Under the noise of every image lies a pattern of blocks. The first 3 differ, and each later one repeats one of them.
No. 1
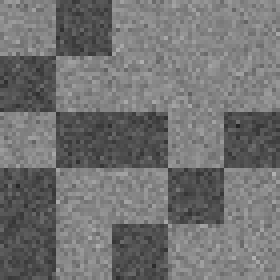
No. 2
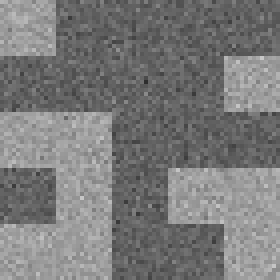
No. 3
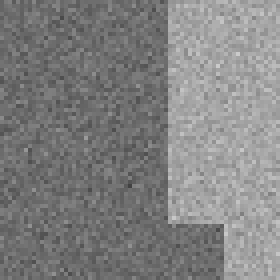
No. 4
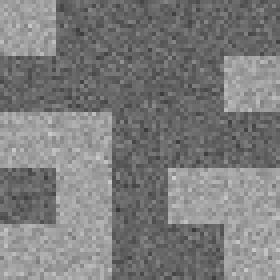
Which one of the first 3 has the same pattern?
2
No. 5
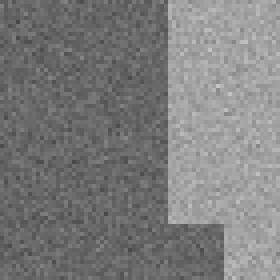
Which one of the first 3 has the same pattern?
3
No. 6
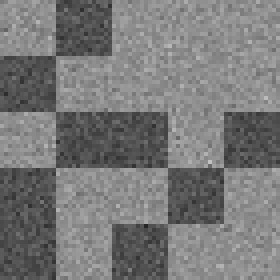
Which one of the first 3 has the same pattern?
1
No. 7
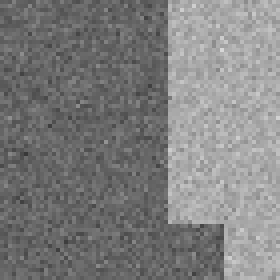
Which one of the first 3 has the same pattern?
3
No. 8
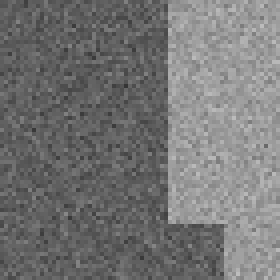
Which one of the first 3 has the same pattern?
3
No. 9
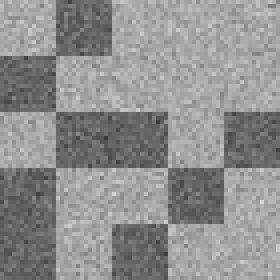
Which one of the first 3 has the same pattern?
1
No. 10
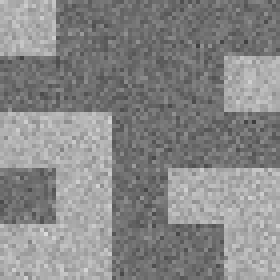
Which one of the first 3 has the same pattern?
2
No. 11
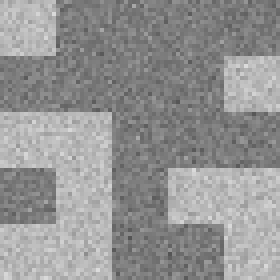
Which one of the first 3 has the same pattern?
2
